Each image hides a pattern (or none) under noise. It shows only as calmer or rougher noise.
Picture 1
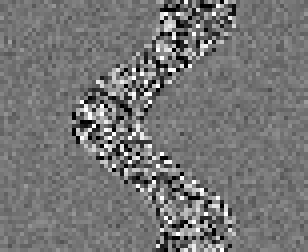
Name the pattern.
a wavy band
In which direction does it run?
top to bottom
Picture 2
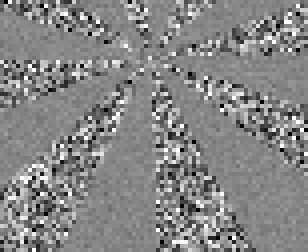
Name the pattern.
spokes from one point
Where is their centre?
top middle
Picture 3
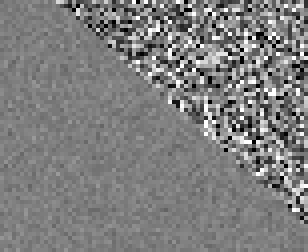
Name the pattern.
a sharp edge
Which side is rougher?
top right
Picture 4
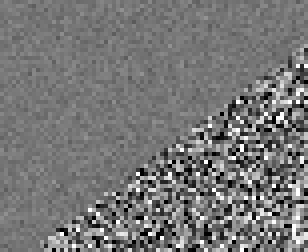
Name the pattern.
a sharp edge
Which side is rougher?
bottom right
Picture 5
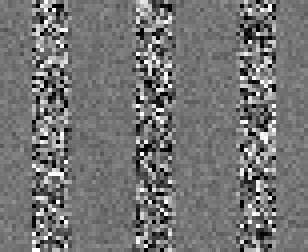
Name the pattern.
vertical stripes
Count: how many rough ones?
3
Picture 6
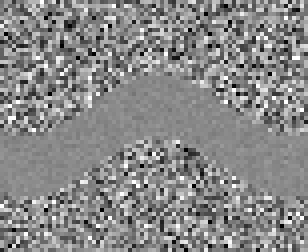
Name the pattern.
a wavy band
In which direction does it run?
left to right
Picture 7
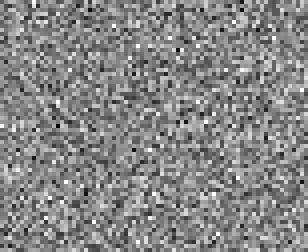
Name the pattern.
only noise
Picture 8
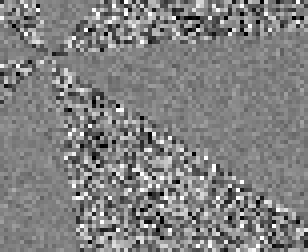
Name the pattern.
spokes from one point
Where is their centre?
top left
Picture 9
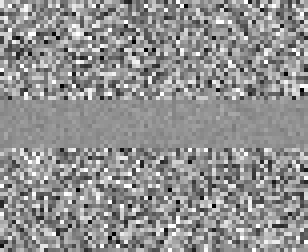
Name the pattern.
one horizontal stripe
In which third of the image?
middle
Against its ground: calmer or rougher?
calmer
